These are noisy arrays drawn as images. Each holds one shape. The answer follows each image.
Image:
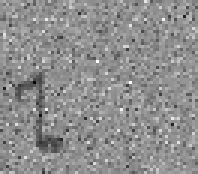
musical note
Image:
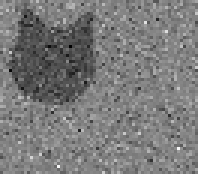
cat's head
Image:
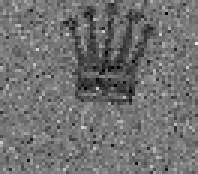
chess queen
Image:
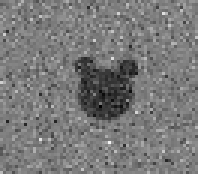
bear's head
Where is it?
centre
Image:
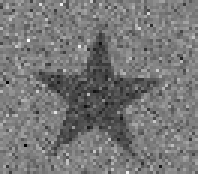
star
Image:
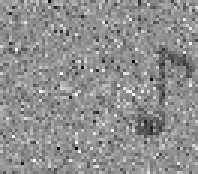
musical note
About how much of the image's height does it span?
half
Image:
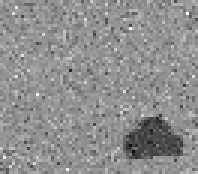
cloud
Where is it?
bottom right
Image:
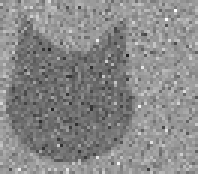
cat's head
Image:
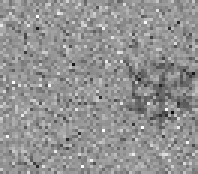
snowflake
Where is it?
middle right
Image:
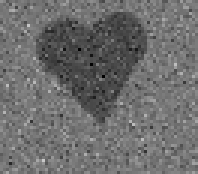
heart
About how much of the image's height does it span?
two thirds
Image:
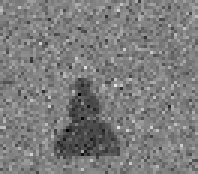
chess pawn
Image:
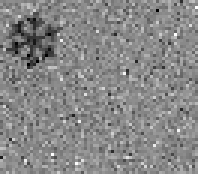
snowflake
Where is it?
top left
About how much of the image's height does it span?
a third
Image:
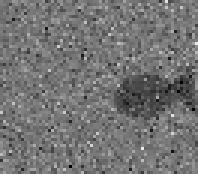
fish
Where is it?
middle right
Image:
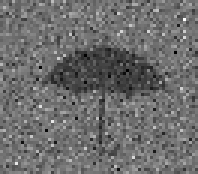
umbrella
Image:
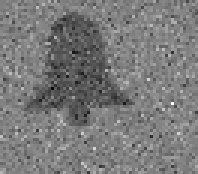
bell
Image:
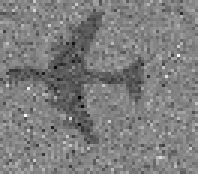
airplane
